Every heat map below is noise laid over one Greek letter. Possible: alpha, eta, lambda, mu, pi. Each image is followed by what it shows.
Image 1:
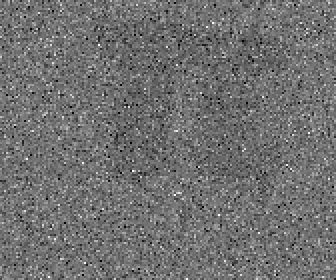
dark pi
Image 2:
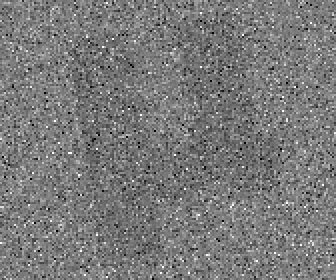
dark mu
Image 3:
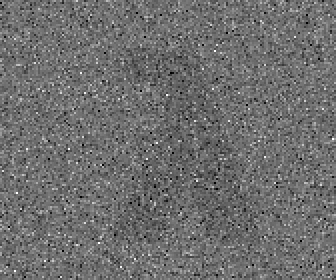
dark lambda
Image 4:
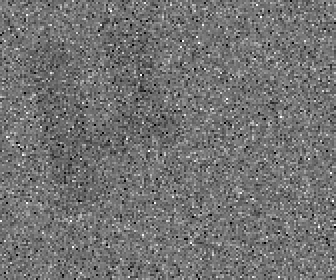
dark mu
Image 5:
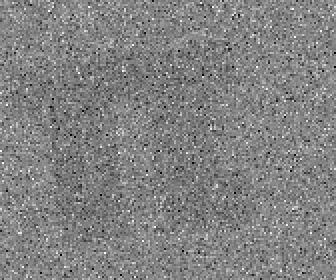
dark pi
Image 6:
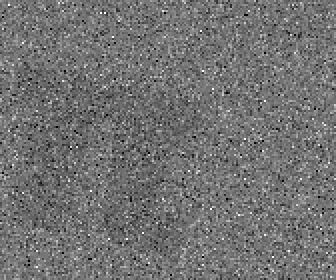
dark pi
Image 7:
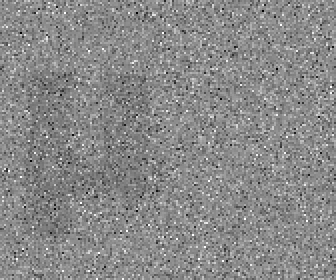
dark mu
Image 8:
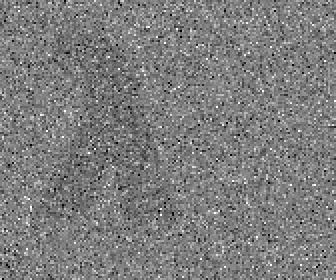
dark lambda
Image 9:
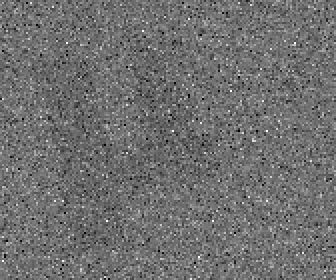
dark mu
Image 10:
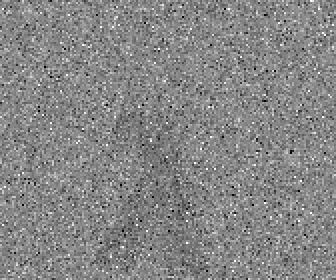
dark lambda
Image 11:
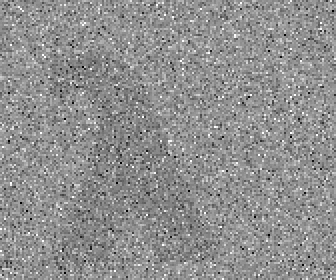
dark lambda
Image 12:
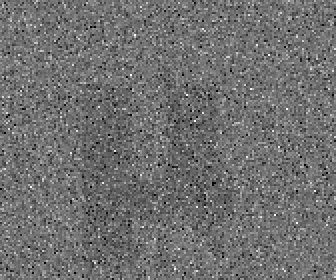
dark mu
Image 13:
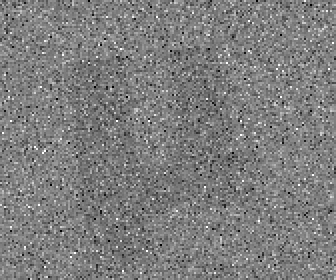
dark mu
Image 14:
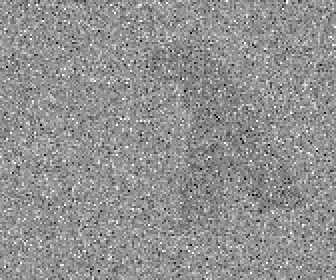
dark lambda
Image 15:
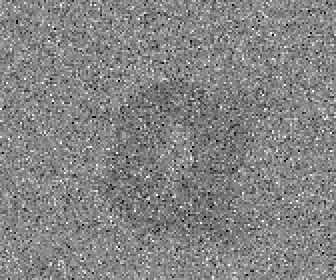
dark alpha
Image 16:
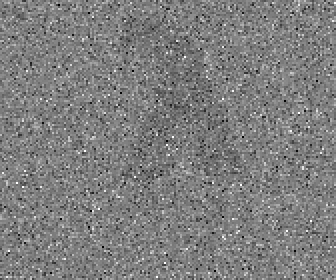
dark lambda
